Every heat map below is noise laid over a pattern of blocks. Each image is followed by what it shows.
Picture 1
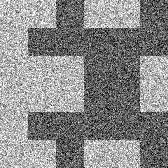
top and bottom mirror each other
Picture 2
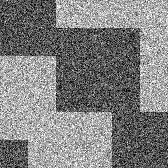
mirrored about the diagonal from the bottom left
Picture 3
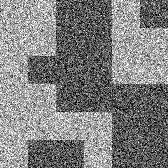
no symmetry
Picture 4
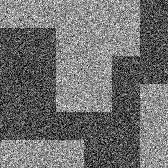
no symmetry
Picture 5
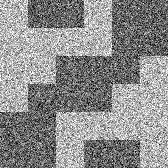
the same after a half turn
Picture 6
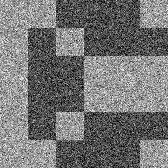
top and bottom mirror each other
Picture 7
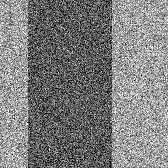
top and bottom mirror each other
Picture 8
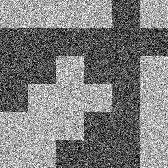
mirrored about the diagonal from the bottom left
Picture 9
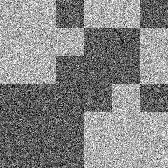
mirrored about the diagonal from the bottom left
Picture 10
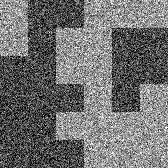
no symmetry
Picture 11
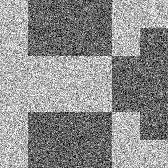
top and bottom mirror each other
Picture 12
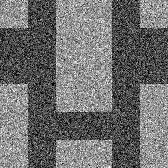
left and right mirror each other
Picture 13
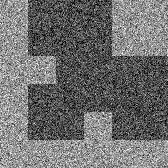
mirrored about the diagonal from the bottom left
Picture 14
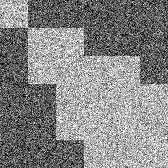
mirrored about the diagonal from the top left
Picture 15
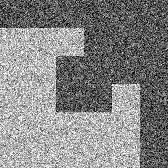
mirrored about the diagonal from the bottom left
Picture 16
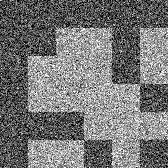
mirrored about the diagonal from the top left
